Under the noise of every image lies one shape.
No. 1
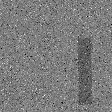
dark bar
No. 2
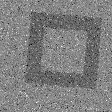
dark square frame
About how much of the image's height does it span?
two thirds
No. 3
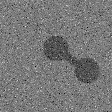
dark dumbbell
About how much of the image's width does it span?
half
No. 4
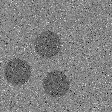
dark three dots
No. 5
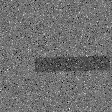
dark bar
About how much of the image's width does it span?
two thirds
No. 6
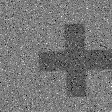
dark cross
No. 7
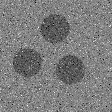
dark three dots
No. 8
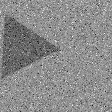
dark triangle
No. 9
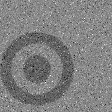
dark bullseye
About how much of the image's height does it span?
two thirds
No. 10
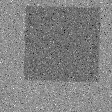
dark square
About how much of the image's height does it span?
two thirds
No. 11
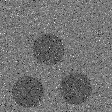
dark three dots
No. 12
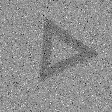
dark triangle frame
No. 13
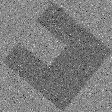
dark square with a notch
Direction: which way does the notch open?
up and left
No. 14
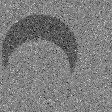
dark crescent
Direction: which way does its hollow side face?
down
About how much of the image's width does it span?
two thirds
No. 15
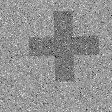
dark cross
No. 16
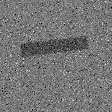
dark bar
